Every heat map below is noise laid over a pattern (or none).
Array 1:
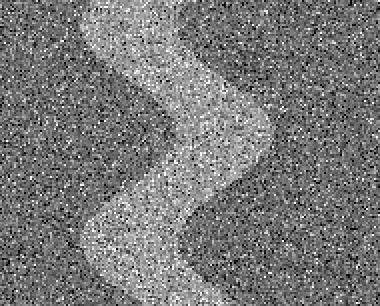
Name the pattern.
a wavy band
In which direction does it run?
top to bottom
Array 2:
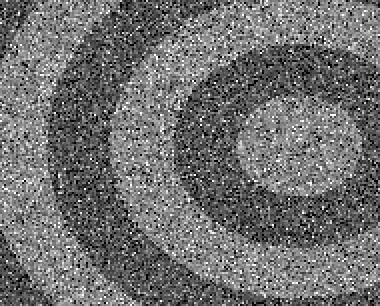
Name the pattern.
rings round one point
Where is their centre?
middle right
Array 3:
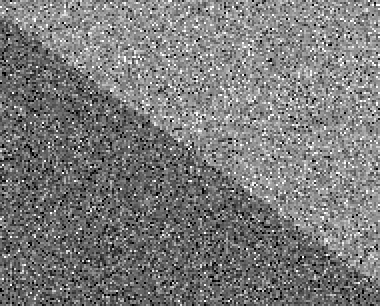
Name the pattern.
a sharp edge
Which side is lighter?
top right
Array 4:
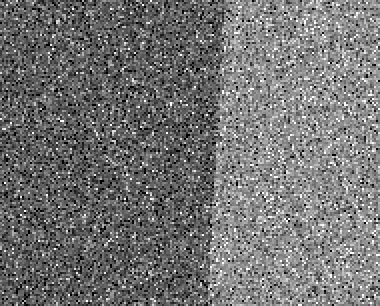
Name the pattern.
a sharp edge
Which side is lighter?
right
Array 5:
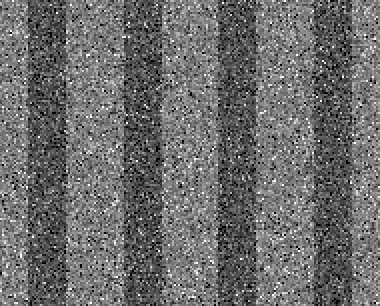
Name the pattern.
vertical stripes
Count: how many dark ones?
4
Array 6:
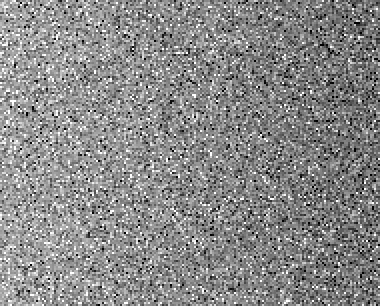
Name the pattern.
a smooth slope
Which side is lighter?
left
